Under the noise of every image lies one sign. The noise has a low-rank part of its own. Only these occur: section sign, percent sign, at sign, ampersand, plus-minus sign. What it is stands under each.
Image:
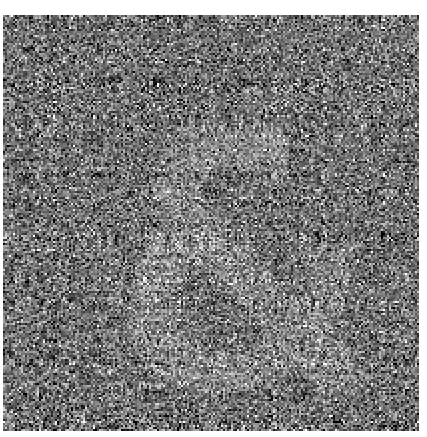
ampersand
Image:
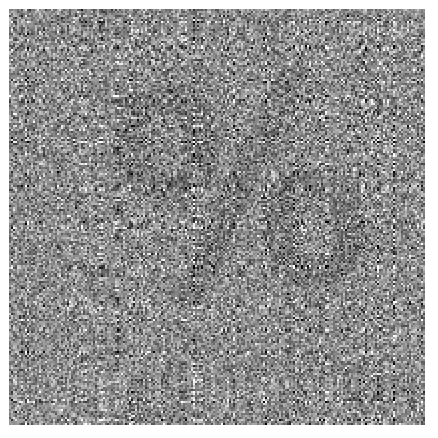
percent sign
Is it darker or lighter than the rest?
darker
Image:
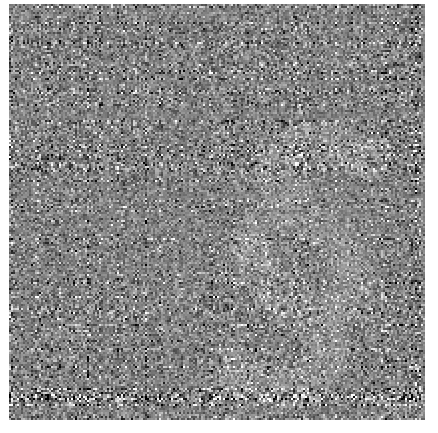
section sign
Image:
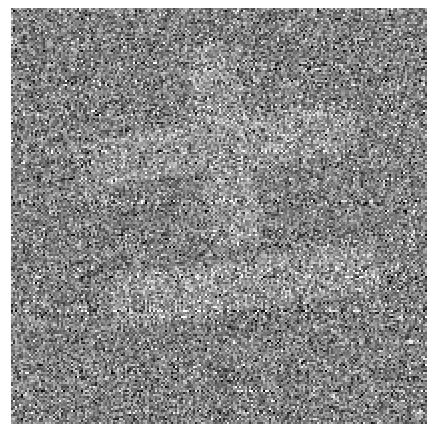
plus-minus sign
